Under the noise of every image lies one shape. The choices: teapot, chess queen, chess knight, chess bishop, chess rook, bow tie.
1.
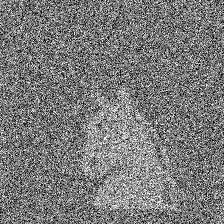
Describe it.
light chess knight
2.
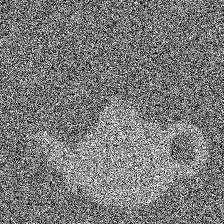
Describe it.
light teapot
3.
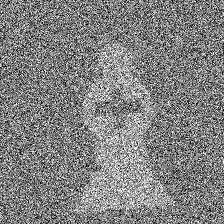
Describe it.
light chess bishop
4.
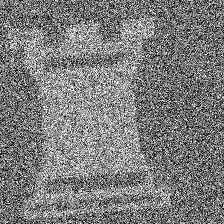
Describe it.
light chess rook
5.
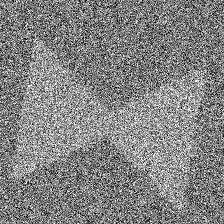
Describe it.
light bow tie
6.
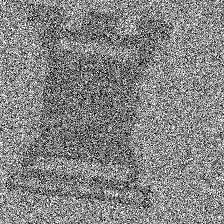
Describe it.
dark chess rook
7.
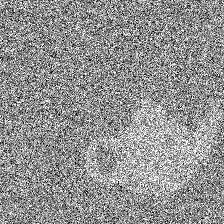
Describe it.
light teapot
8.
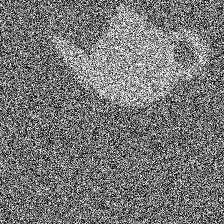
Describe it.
light teapot
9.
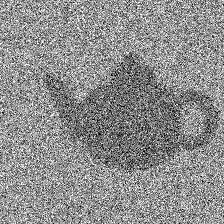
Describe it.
dark teapot
